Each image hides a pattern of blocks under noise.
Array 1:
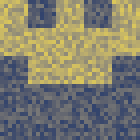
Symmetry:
left and right mirror each other
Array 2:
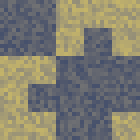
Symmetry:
mirrored about the diagonal from the top left
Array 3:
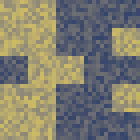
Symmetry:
top and bottom mirror each other
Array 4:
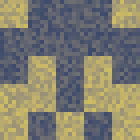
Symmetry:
left and right mirror each other
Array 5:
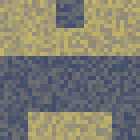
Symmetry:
left and right mirror each other
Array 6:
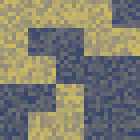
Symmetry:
no symmetry
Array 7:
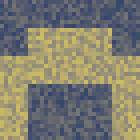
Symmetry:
left and right mirror each other
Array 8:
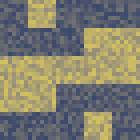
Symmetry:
the same after a half turn
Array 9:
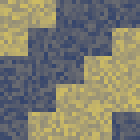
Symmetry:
mirrored about the diagonal from the top left
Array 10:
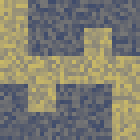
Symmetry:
the same after a half turn
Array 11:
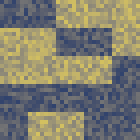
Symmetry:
no symmetry
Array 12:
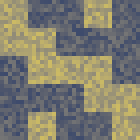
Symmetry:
the same after a half turn
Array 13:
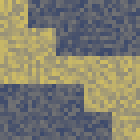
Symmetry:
the same after a half turn
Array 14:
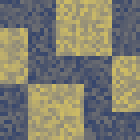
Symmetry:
the same after a half turn
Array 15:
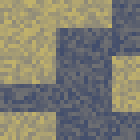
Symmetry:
no symmetry
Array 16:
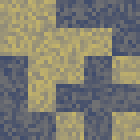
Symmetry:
mirrored about the diagonal from the top left
